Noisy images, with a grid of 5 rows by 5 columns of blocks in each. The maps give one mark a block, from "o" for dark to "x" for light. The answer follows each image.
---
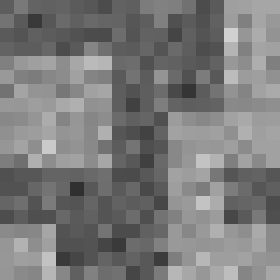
oooox
xxoox
xxoxx
oooxo
xooxx
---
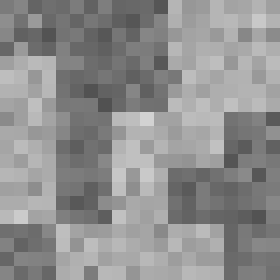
oooxx
xooxx
xoxxo
xoxoo
oxxxo
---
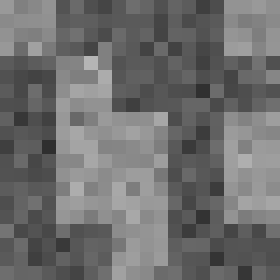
xooox
oxooo
oxxox
oxxox
ooxoo
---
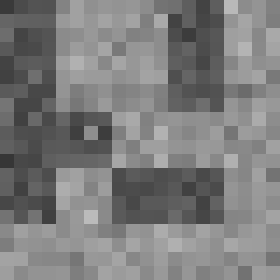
oxxox
oxxox
ooxxx
oxoox
xxxxx
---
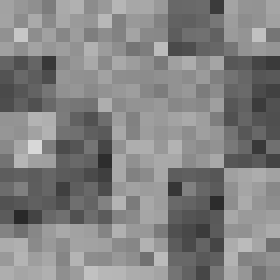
xxxox
oxxxo
xoxxo
ooxox
xxxox
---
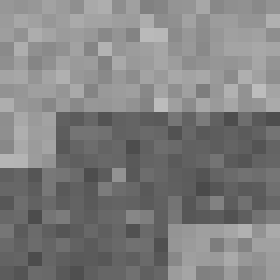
xxxxx
xxxxx
xoooo
ooooo
oooxx
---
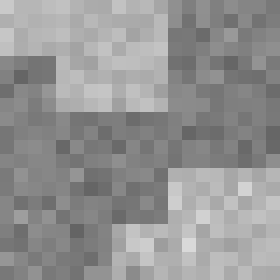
xxxoo
oxxoo
ooooo
oooxx
ooxxx
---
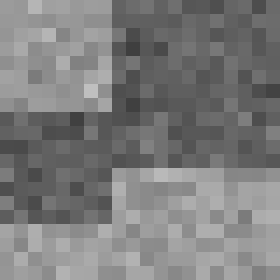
xxooo
xxooo
ooooo
ooxxx
xxxxx
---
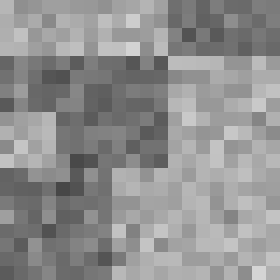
xxxoo
oooxx
xooxx
ooxxx
ooxxx
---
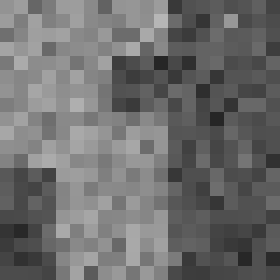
xxxoo
xxooo
xxxoo
oxxoo
oxxoo
